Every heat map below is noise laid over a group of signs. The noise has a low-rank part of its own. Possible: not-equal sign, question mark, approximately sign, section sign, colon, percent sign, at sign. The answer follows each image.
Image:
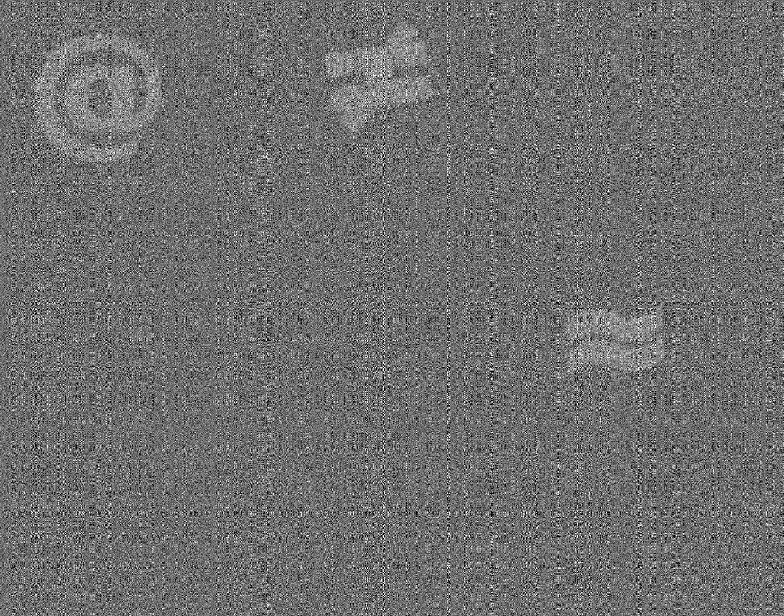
top left: at sign; top middle: not-equal sign; middle right: approximately sign
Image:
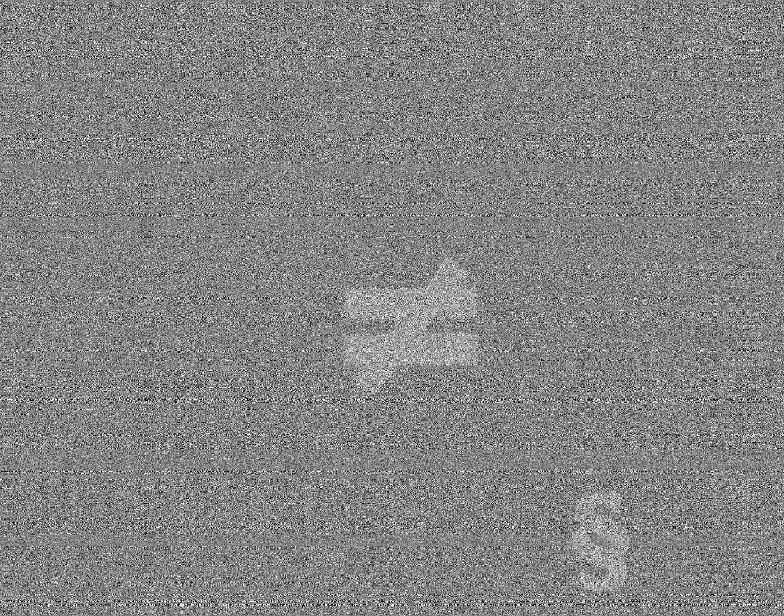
centre: not-equal sign; bottom right: section sign
